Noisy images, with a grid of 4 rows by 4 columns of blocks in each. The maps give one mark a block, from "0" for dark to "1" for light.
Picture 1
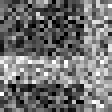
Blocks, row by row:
0001
0001
1111
0001
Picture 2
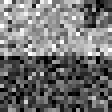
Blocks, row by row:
1110
1111
0000
0000
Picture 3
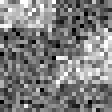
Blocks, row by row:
1100
0001
0011
0000
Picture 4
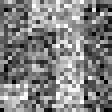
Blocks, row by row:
0110
0010
0010
1010
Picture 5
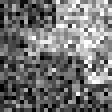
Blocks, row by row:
0011
0111
0001
0000
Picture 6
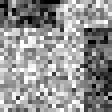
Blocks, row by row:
0011
1110
1110
1110
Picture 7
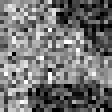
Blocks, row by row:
1100
1110
1111
1000
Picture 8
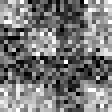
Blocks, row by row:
1001
0101
0000
1101
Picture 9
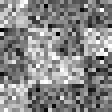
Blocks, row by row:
1000
0101
0110
1000
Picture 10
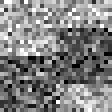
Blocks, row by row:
1111
1100
0000
0011
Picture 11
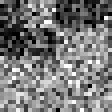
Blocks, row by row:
0100
0011
1111
1111
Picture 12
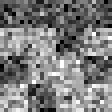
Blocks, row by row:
0000
1101
0110
1011
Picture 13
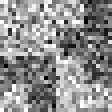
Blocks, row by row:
1110
1100
0010
1011
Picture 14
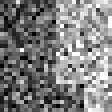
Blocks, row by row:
0011
0011
0011
0001
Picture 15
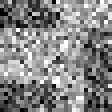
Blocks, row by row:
0011
1110
1110
0010
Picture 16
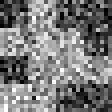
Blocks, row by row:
0100
1110
0111
1100
